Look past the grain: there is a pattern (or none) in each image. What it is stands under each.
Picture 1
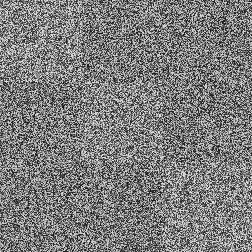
blocks along the diagonal
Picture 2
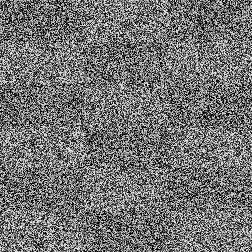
a checkerboard
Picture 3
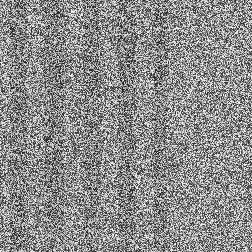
bands of columns
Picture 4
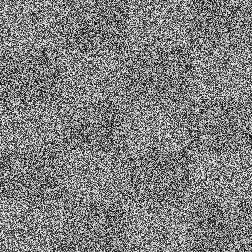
a checkerboard
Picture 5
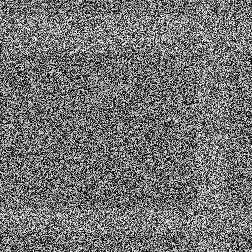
bands of rows crossing bands of columns
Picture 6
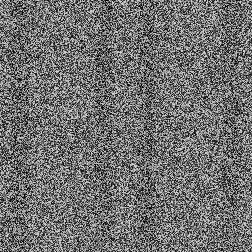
bands of columns
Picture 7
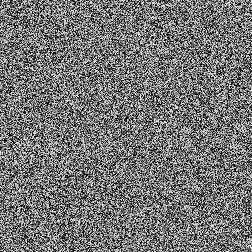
only noise
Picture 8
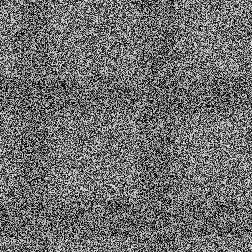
bands of rows crossing bands of columns
